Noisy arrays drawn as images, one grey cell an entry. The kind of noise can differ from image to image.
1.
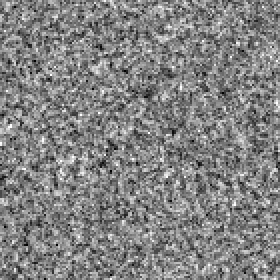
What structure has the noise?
blotchy
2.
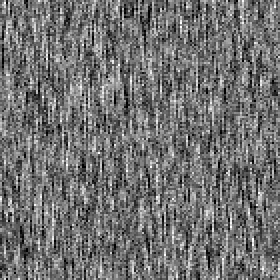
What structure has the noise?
streaked along the columns
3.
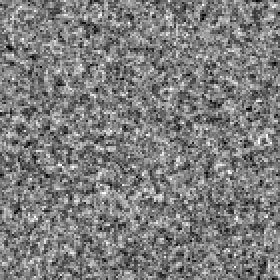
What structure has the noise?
blotchy
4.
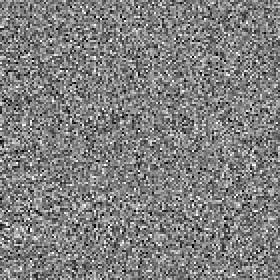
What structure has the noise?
low rank plus noise
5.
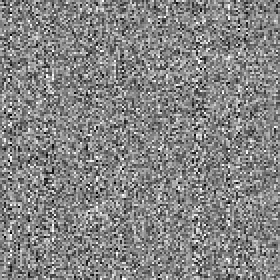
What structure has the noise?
columns of uneven size
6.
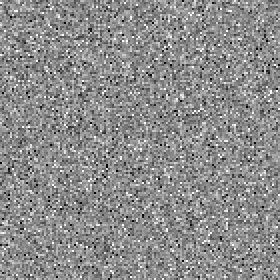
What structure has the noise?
heavy tails
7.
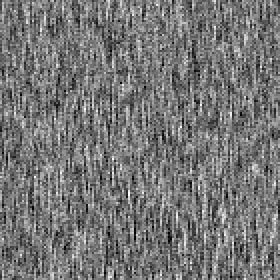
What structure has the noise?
streaked along the columns
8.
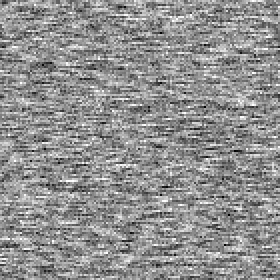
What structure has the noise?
streaked along the rows
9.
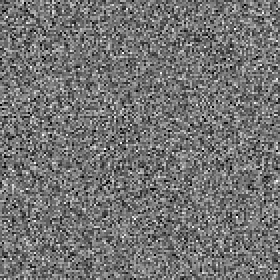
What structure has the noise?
low rank plus noise
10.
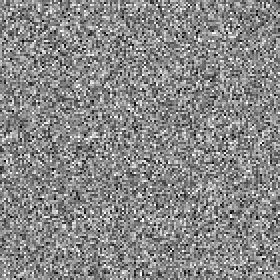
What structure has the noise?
low rank plus noise
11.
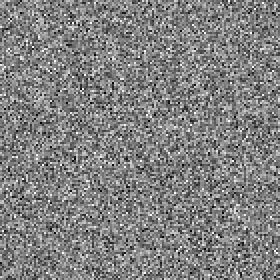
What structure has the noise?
independent entries
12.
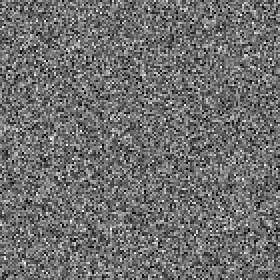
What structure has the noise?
independent entries
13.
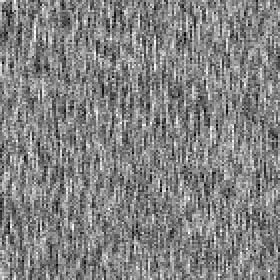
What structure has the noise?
streaked along the columns
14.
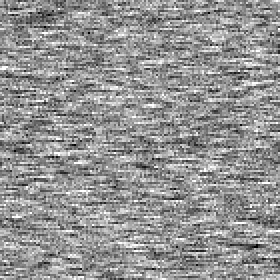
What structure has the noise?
streaked along the rows
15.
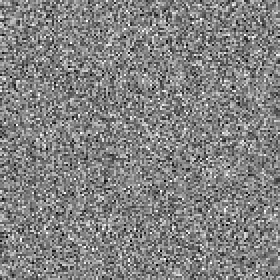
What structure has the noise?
low rank plus noise
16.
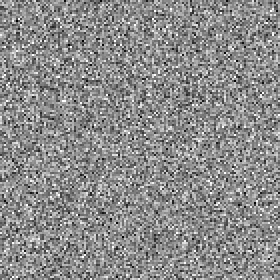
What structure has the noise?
low rank plus noise
